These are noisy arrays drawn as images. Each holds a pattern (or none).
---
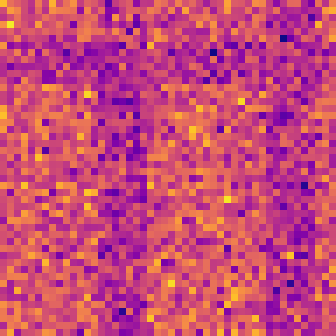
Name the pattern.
bands of rows crossing bands of columns
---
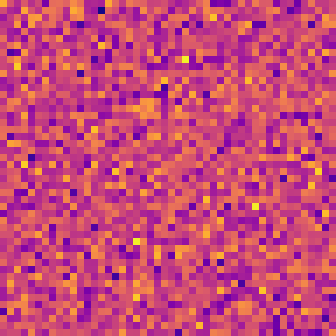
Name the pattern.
only noise
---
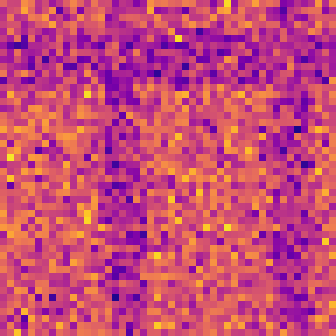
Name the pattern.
bands of rows crossing bands of columns
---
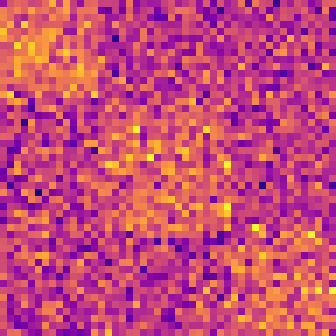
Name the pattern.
blocks along the diagonal
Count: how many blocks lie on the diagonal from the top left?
3
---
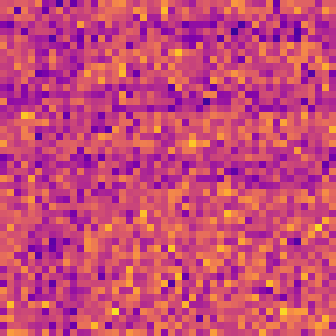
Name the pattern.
bands of rows crossing bands of columns
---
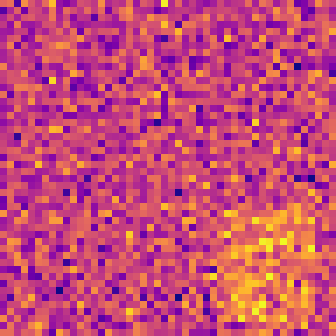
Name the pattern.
one block
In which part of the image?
bottom right
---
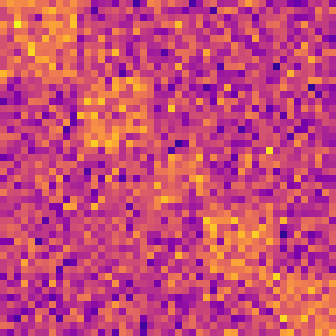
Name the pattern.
blocks along the diagonal
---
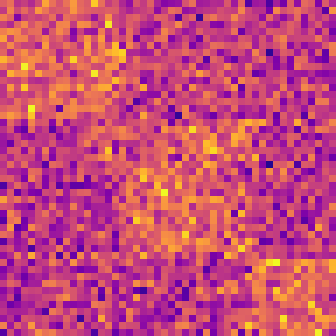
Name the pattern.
blocks along the diagonal
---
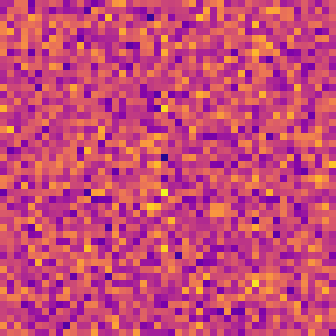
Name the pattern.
only noise
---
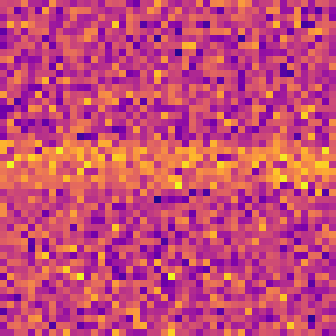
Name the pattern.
one band of rows
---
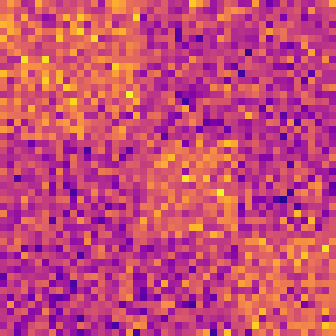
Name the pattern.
blocks along the diagonal
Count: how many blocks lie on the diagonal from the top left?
3
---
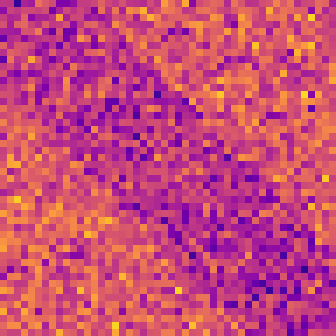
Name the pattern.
a diagonal band
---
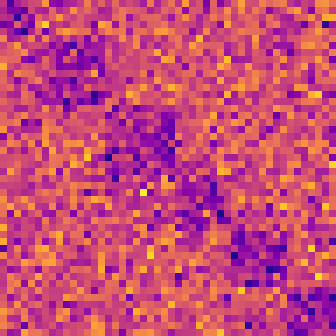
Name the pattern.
blocks along the diagonal
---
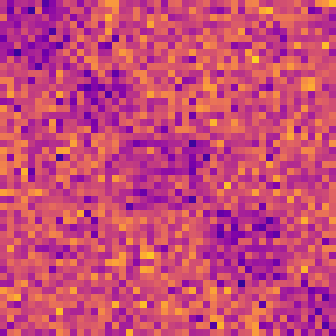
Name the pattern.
blocks along the diagonal
